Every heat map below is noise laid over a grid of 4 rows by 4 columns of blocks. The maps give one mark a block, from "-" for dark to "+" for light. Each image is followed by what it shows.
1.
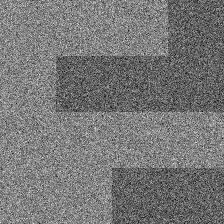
+ + + -
+ - - -
+ + + +
+ + - -
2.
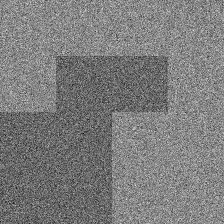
+ + + +
+ - - +
- - + +
- - + +
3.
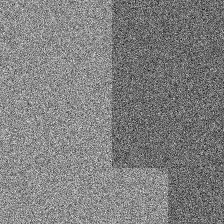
+ + - -
+ + - -
+ + - -
+ + + -
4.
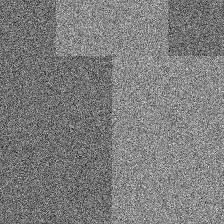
- + + -
- - + +
- - + +
- - + +
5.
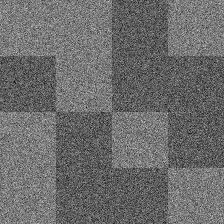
+ + - +
- + - -
+ - + -
+ - - +
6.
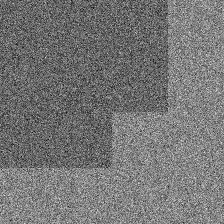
- - - +
- - - +
- - + +
+ + + +
